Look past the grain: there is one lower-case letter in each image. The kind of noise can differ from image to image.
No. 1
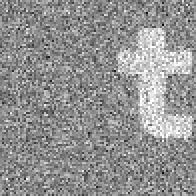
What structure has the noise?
low rank plus noise
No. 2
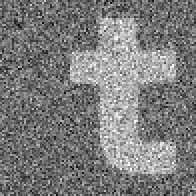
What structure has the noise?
independent entries
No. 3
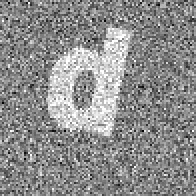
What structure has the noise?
low rank plus noise
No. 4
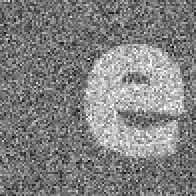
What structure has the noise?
independent entries
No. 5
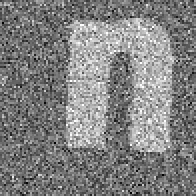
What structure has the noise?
independent entries
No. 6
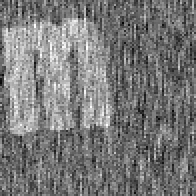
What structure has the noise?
streaked along the columns
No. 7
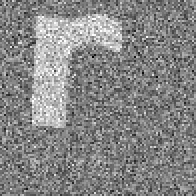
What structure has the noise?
low rank plus noise
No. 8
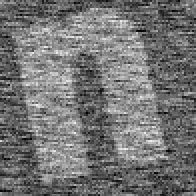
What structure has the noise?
streaked along the rows
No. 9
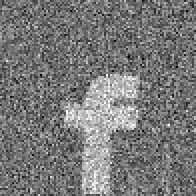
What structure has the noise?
low rank plus noise
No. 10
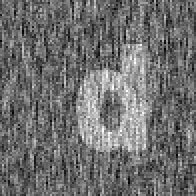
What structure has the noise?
streaked along the columns
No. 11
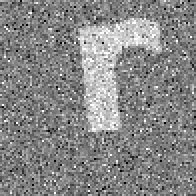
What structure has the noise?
heavy tails
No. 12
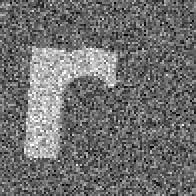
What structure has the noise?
independent entries
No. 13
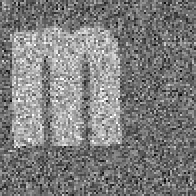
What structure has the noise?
low rank plus noise
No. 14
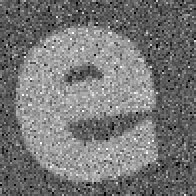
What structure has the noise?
heavy tails
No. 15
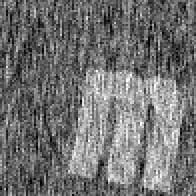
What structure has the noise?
streaked along the columns
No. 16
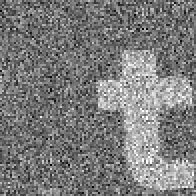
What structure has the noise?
low rank plus noise
